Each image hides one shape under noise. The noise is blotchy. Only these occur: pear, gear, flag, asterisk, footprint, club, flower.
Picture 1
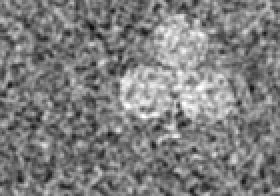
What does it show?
light club
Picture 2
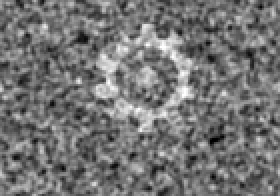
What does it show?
light gear
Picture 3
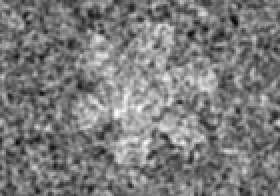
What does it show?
light asterisk
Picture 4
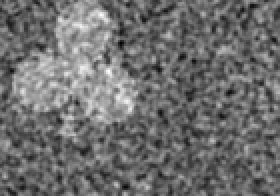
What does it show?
light club
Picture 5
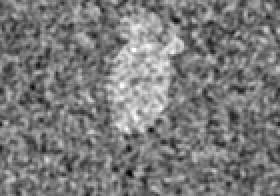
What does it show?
light footprint
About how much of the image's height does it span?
two thirds
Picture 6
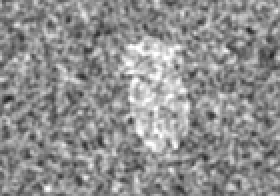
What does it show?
light footprint
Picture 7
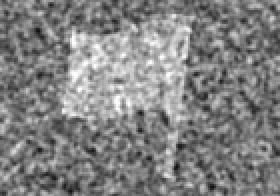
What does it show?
light flag
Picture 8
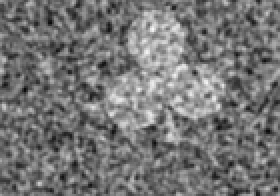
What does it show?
light club
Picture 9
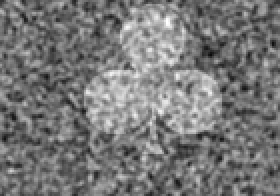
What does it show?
light club
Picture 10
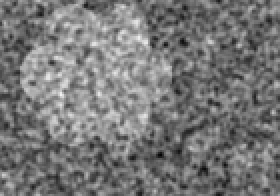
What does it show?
light flower
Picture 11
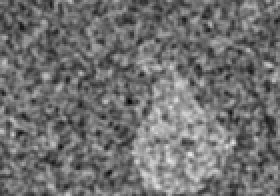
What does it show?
light pear
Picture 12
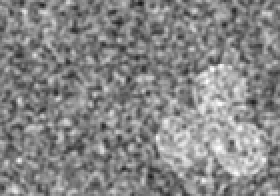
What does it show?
light club
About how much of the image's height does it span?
two thirds
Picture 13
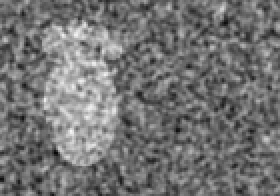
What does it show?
light footprint
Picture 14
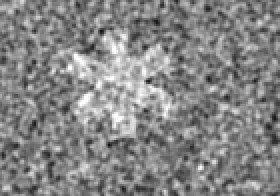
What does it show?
light asterisk
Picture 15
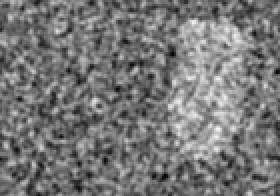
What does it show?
light footprint
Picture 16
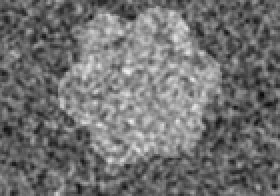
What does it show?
light flower
